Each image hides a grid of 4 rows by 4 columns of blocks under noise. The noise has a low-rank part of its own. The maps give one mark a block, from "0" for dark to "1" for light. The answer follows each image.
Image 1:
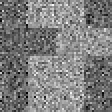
0 1 1 0
0 0 1 1
0 1 1 0
0 1 1 0
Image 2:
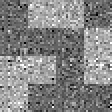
0 1 1 0
0 0 0 1
1 1 0 1
1 0 0 0
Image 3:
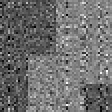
0 0 1 1
0 0 1 1
0 1 1 1
0 1 1 0
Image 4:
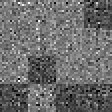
1 1 1 0
1 1 1 1
1 0 1 1
0 1 0 0
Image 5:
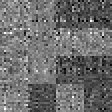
1 1 0 0
1 1 1 1
1 1 0 0
1 0 1 0
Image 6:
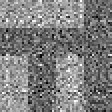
1 1 1 0
0 0 0 0
1 0 1 0
1 0 1 0
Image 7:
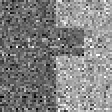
0 0 1 1
0 0 0 1
0 0 1 1
0 0 1 1
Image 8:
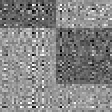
0 0 1 1
1 1 0 0
1 1 0 0
1 1 1 1
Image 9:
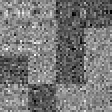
1 1 0 0
1 1 0 1
0 1 0 1
1 0 1 1
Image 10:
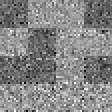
0 1 1 0
1 0 1 1
0 0 1 0
1 1 1 1
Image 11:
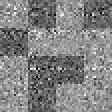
1 0 1 0
0 1 1 1
1 0 0 1
1 0 1 1
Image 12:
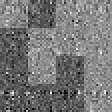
1 0 1 1
0 1 1 1
0 1 0 1
0 0 0 1
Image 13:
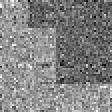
1 0 0 0
1 1 0 0
1 1 0 0
1 1 1 1
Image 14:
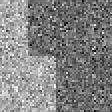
1 0 0 0
1 0 0 0
1 1 0 0
1 1 0 0
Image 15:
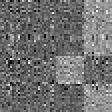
0 0 0 1
0 0 0 1
0 0 1 0
0 0 0 1
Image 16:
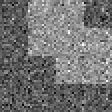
0 1 1 0
0 1 1 1
0 0 1 1
0 0 0 0
